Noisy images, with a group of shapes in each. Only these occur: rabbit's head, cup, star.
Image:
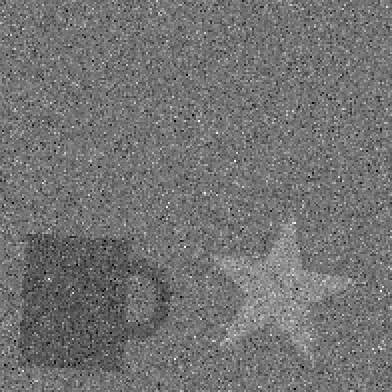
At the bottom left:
cup
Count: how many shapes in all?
2
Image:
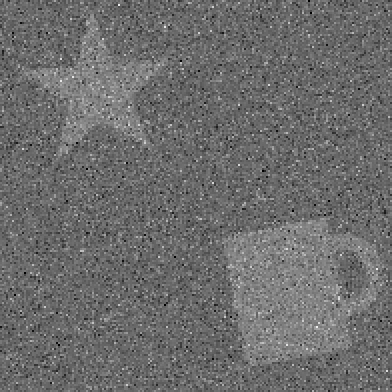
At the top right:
nothing
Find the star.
top left
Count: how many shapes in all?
2
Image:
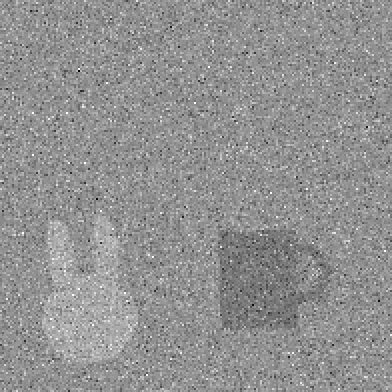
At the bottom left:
rabbit's head
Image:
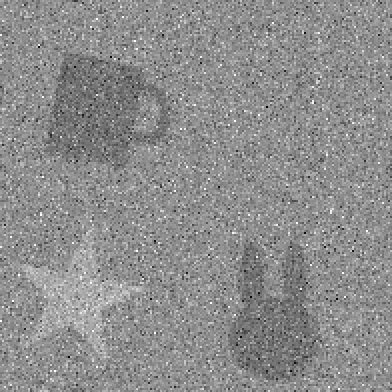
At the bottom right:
rabbit's head
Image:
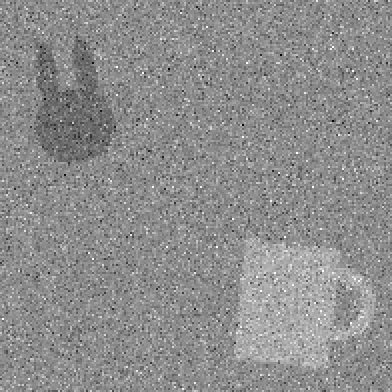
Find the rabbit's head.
top left
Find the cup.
bottom right
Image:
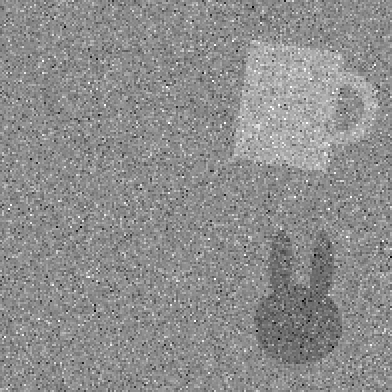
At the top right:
cup
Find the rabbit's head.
bottom right
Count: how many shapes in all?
2
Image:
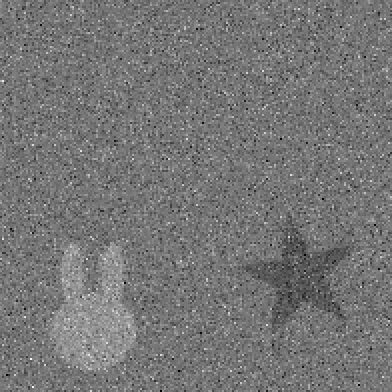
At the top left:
nothing
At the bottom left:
rabbit's head
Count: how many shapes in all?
2
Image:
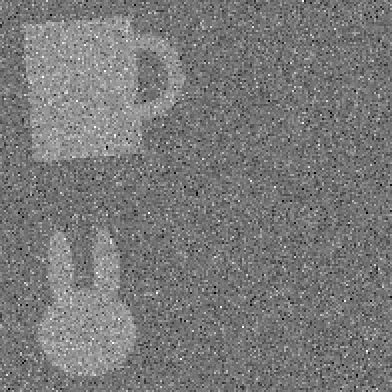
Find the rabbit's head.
bottom left
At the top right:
nothing
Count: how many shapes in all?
2
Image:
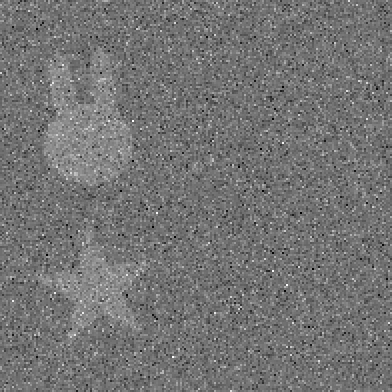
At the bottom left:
star
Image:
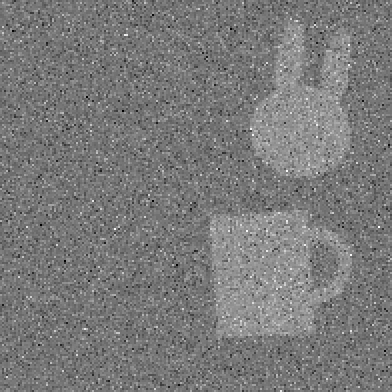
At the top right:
rabbit's head
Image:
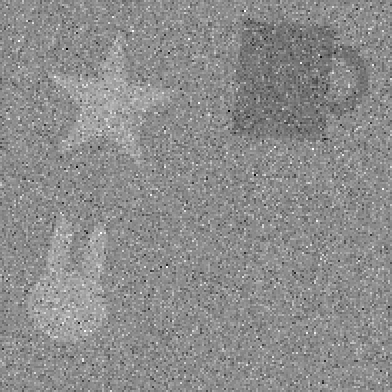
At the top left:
star
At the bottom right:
nothing
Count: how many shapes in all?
3
